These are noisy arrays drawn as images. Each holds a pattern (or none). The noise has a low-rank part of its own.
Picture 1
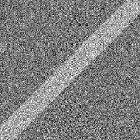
a diagonal band
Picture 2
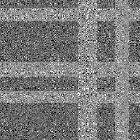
bands of rows crossing bands of columns
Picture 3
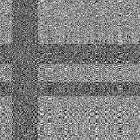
bands of rows crossing bands of columns
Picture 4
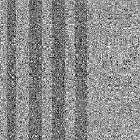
bands of columns
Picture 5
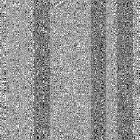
bands of columns
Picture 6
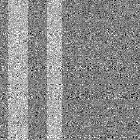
bands of columns
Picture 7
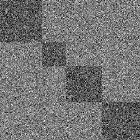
blocks along the diagonal
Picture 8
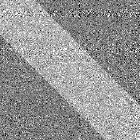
a diagonal band
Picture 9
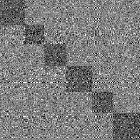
blocks along the diagonal
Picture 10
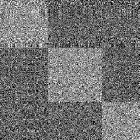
blocks along the diagonal
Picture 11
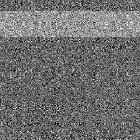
one band of rows
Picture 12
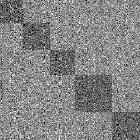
blocks along the diagonal
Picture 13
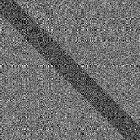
a diagonal band
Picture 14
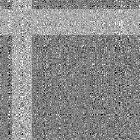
bands of rows crossing bands of columns
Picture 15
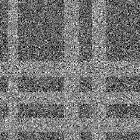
bands of rows crossing bands of columns
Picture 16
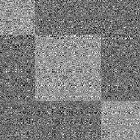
blocks along the diagonal
